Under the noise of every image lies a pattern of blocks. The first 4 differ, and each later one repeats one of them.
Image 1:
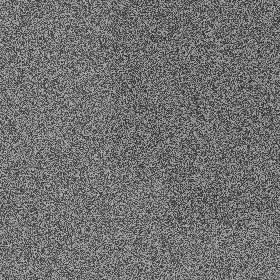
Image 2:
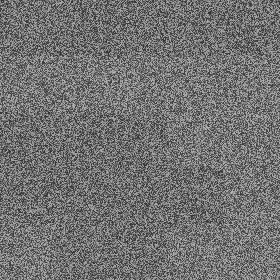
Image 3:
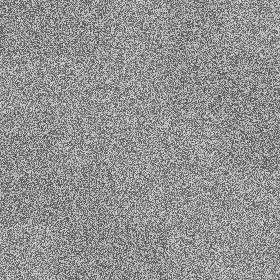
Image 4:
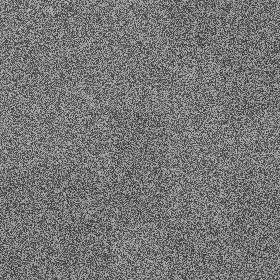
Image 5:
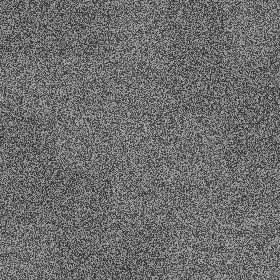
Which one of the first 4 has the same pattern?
3
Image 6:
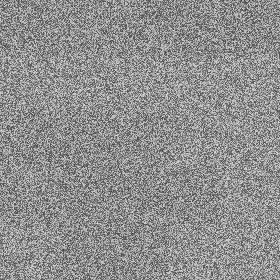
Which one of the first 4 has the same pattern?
2
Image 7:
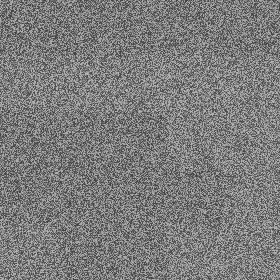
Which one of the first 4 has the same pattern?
2
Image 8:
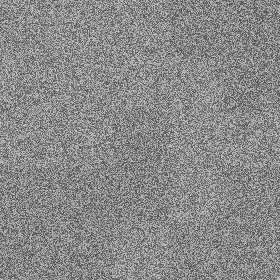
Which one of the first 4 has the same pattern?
4
